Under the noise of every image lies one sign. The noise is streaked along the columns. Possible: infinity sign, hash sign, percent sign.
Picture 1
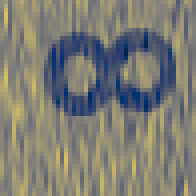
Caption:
dark infinity sign
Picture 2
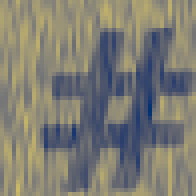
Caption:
dark hash sign
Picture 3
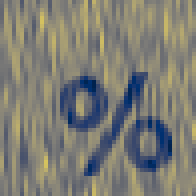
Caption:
dark percent sign
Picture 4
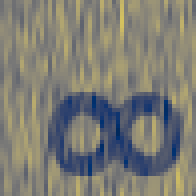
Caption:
dark infinity sign
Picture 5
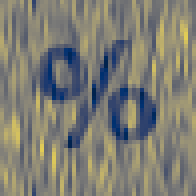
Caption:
dark percent sign
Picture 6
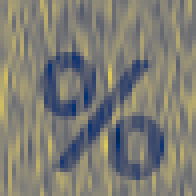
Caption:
dark percent sign
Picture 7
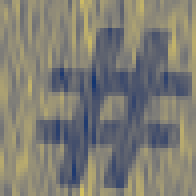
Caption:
dark hash sign
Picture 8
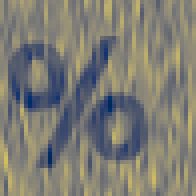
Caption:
dark percent sign
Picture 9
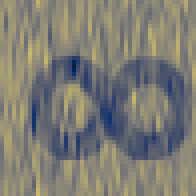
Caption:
dark infinity sign
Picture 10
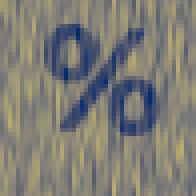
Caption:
dark percent sign
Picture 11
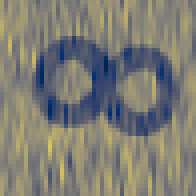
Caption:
dark infinity sign
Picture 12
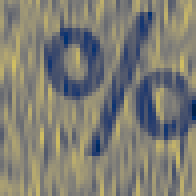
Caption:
dark percent sign
